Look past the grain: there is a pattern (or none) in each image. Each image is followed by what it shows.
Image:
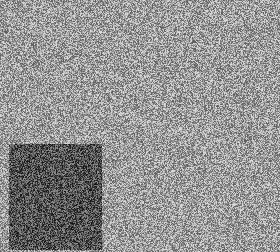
one block
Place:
bottom left
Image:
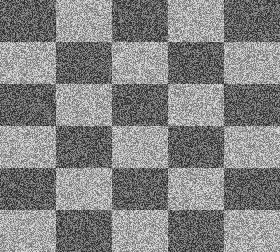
a checkerboard
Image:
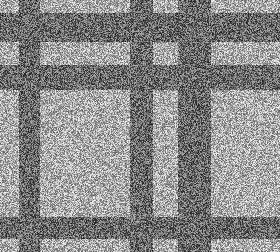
bands of rows crossing bands of columns
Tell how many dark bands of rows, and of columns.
3 and 3
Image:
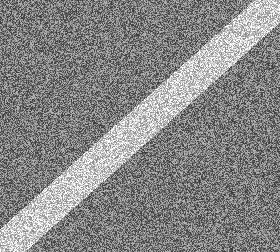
a diagonal band
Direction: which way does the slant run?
bottom left to top right
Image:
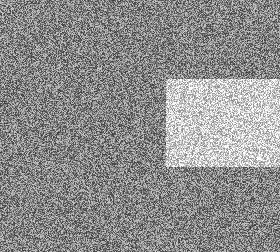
one block
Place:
middle right
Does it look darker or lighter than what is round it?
lighter
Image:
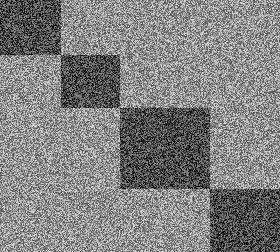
blocks along the diagonal
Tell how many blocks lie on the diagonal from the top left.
4
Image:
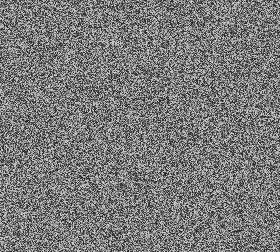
only noise
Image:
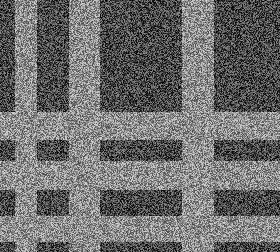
bands of rows crossing bands of columns
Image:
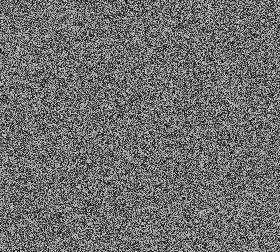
only noise
